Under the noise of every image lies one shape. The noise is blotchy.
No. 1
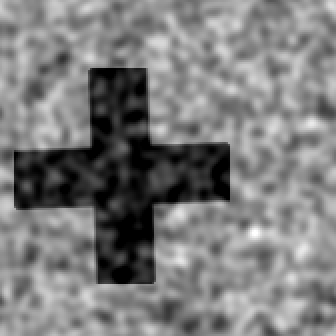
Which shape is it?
cross
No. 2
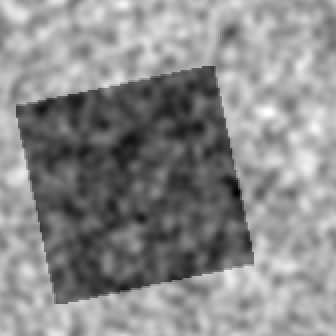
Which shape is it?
square
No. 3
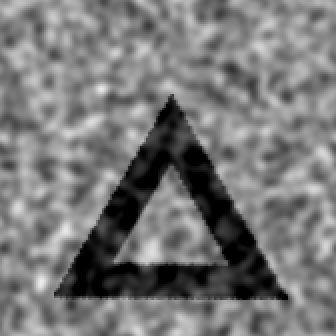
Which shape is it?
triangle frame
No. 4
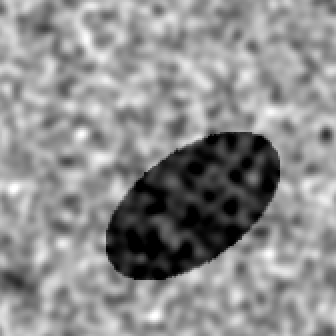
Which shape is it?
ellipse
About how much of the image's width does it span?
half
